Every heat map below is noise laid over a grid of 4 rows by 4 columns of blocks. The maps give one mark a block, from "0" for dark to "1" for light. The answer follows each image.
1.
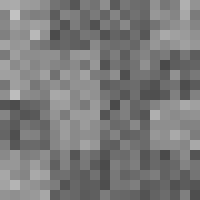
1 0 0 1
1 1 0 0
0 1 0 1
1 0 0 0
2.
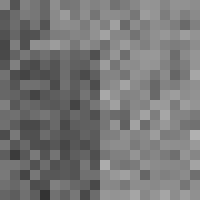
0 1 1 1
0 0 1 1
0 0 1 1
0 0 1 1
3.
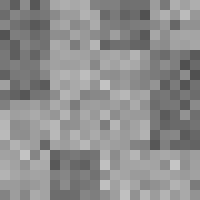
0 1 0 1
0 1 1 0
1 1 1 0
1 0 1 1
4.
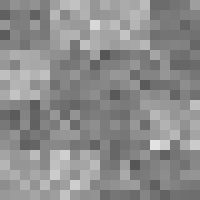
0 1 1 0
1 0 0 0
0 0 0 1
1 1 0 0
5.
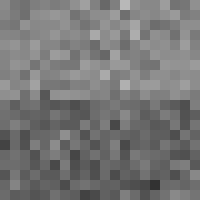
1 1 1 1
1 1 1 1
0 0 0 0
0 0 0 0
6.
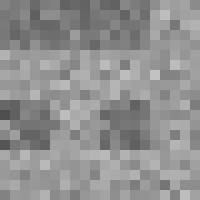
0 0 0 1
1 1 1 1
0 1 0 1
1 1 1 1
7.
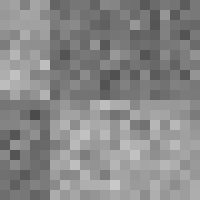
1 0 0 0
1 0 0 0
0 1 1 1
0 1 1 1
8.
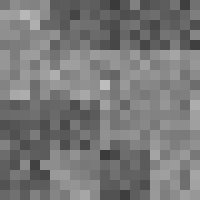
1 0 0 0
1 1 1 1
0 0 1 1
0 1 0 1
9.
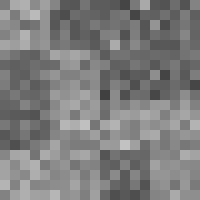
1 0 0 0
0 1 0 0
0 1 1 1
1 1 0 1
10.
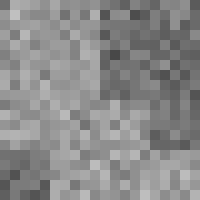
1 1 0 0
1 1 0 0
1 1 1 0
0 1 1 1
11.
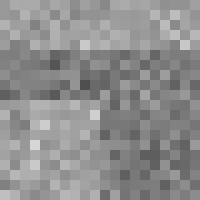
1 1 1 1
0 0 0 0
1 1 0 0
1 1 0 0
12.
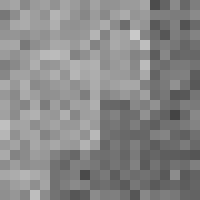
1 1 1 0
1 1 1 0
1 1 0 0
1 0 0 0
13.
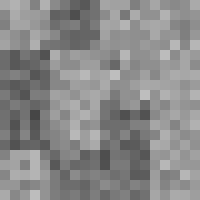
1 0 1 1
0 1 1 1
0 1 0 1
1 0 0 1
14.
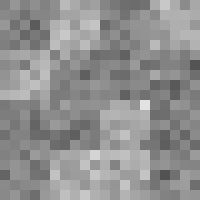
0 1 0 1
1 0 0 0
0 0 1 0
0 1 1 0
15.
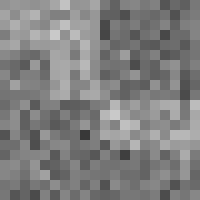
1 1 0 0
0 1 0 0
0 0 1 1
0 0 0 0
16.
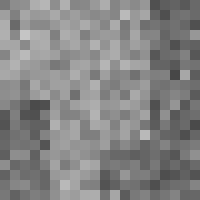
1 1 1 0
1 1 1 0
0 1 1 0
0 1 0 0
